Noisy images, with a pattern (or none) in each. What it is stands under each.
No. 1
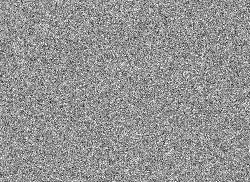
only noise
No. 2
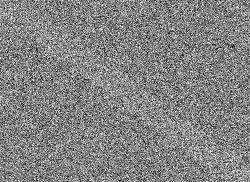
a diagonal band
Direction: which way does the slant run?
top left to bottom right
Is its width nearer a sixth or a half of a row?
a sixth
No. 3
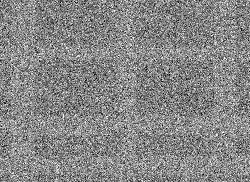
bands of rows crossing bands of columns
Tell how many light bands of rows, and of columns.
3 and 3
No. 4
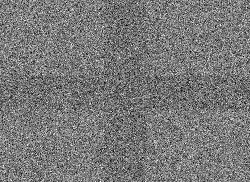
bands of rows crossing bands of columns
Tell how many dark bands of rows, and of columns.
1 and 1
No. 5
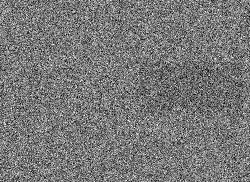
one block
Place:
middle right
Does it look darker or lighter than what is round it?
darker
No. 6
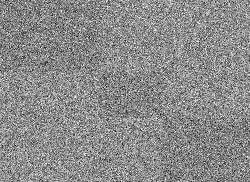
blocks along the diagonal
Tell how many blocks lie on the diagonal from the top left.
3
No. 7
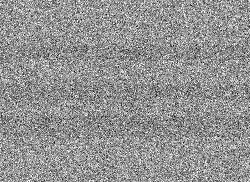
bands of rows
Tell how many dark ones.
3
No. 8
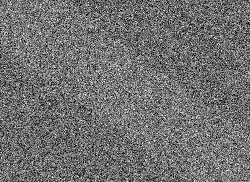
a diagonal band
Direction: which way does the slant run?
top left to bottom right
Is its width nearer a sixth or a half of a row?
a half
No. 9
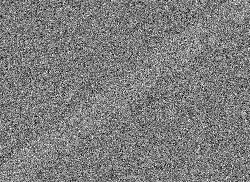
a diagonal band
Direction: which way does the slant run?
bottom left to top right
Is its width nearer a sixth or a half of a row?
a sixth
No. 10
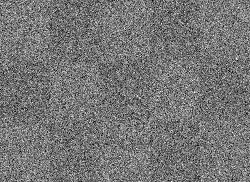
a checkerboard
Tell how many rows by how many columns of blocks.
3 by 5
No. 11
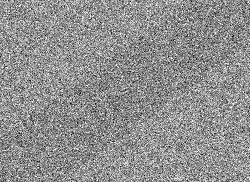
a diagonal band
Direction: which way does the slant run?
bottom left to top right
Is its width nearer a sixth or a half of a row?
a half
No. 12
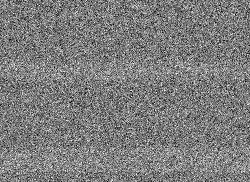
bands of rows
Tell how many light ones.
2
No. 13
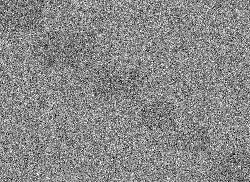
blocks along the diagonal
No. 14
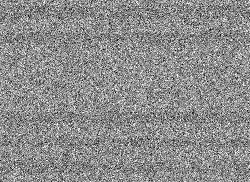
bands of rows
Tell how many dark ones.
5
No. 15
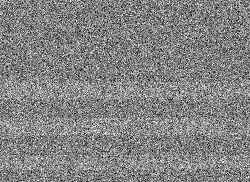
bands of rows
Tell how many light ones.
3
